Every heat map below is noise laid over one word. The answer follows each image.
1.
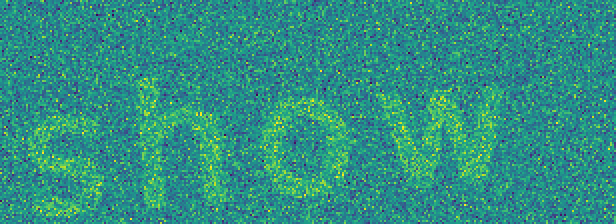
show
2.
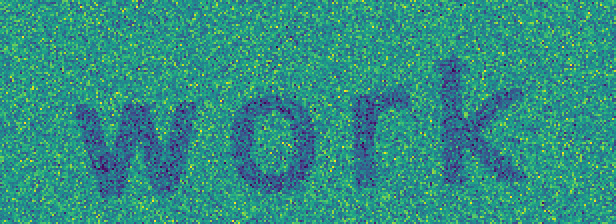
work
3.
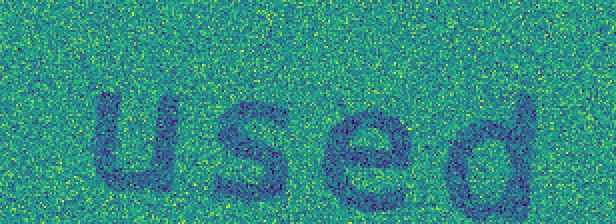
used
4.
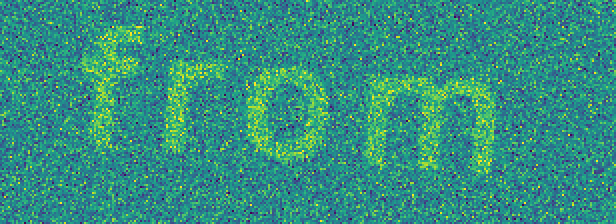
from
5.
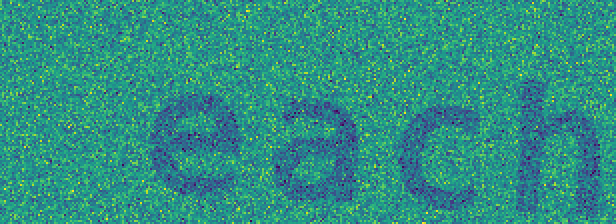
each
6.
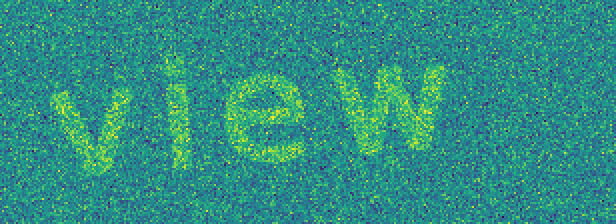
view
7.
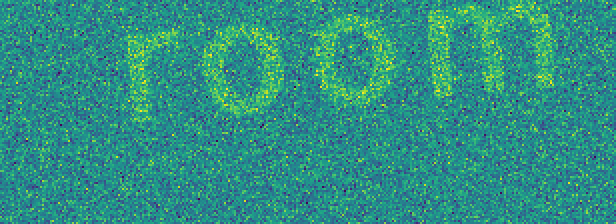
room
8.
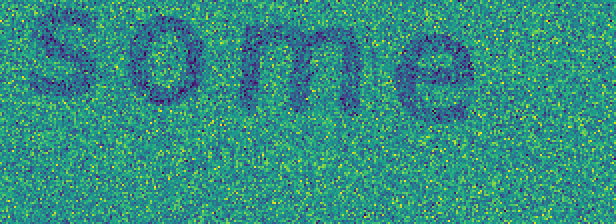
some
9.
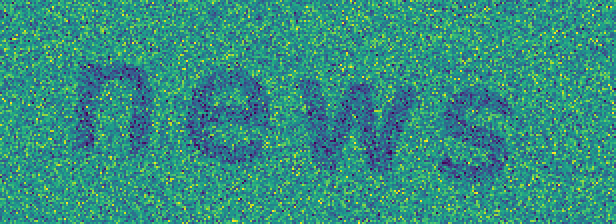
news
